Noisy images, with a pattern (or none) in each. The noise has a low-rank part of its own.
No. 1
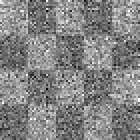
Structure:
a checkerboard
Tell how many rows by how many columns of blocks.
4 by 5
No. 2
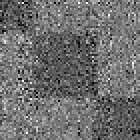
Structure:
blocks along the diagonal
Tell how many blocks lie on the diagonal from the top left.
3
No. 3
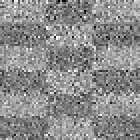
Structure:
a checkerboard
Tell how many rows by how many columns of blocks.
6 by 3
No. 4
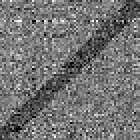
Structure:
a diagonal band
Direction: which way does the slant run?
bottom left to top right
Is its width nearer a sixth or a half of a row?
a sixth
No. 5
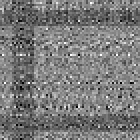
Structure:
bands of rows crossing bands of columns
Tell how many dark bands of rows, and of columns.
2 and 1
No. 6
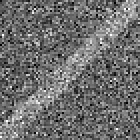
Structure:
a diagonal band
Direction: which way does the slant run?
bottom left to top right
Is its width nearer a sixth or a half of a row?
a sixth
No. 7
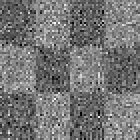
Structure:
a checkerboard
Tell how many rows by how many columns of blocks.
3 by 4
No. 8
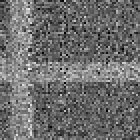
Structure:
bands of rows crossing bands of columns
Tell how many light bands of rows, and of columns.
1 and 1
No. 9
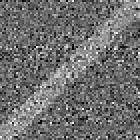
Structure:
a diagonal band
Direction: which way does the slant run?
bottom left to top right
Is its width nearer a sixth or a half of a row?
a sixth
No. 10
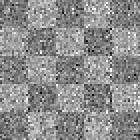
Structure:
a checkerboard
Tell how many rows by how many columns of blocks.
5 by 5
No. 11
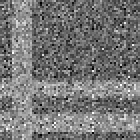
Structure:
bands of rows crossing bands of columns
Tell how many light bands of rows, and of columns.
2 and 1
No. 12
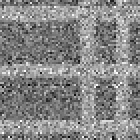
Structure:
bands of rows crossing bands of columns
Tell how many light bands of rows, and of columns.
3 and 2
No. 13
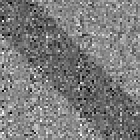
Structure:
a diagonal band
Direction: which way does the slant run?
top left to bottom right
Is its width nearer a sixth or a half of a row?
a half
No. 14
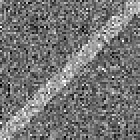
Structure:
a diagonal band
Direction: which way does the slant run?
bottom left to top right
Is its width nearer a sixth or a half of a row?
a sixth
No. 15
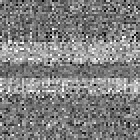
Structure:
bands of rows
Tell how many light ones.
2
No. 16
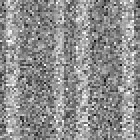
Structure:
bands of columns
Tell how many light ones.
4
